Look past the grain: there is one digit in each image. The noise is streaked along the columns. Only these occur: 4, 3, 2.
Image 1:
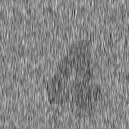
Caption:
dark 4
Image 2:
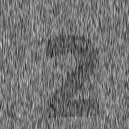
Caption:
dark 2
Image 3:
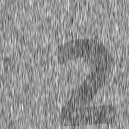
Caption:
dark 2
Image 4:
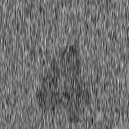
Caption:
dark 4
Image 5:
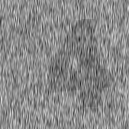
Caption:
dark 4
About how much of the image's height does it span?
two thirds
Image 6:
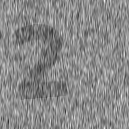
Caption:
dark 2
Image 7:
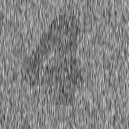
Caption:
dark 4
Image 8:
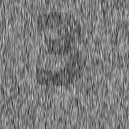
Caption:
dark 3
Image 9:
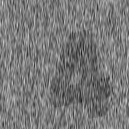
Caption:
dark 4
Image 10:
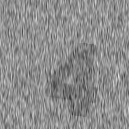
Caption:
dark 4
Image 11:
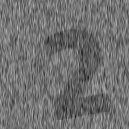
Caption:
dark 2
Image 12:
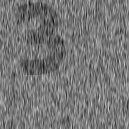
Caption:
dark 3
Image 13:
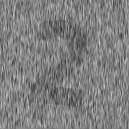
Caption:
dark 2
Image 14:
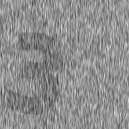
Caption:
dark 3
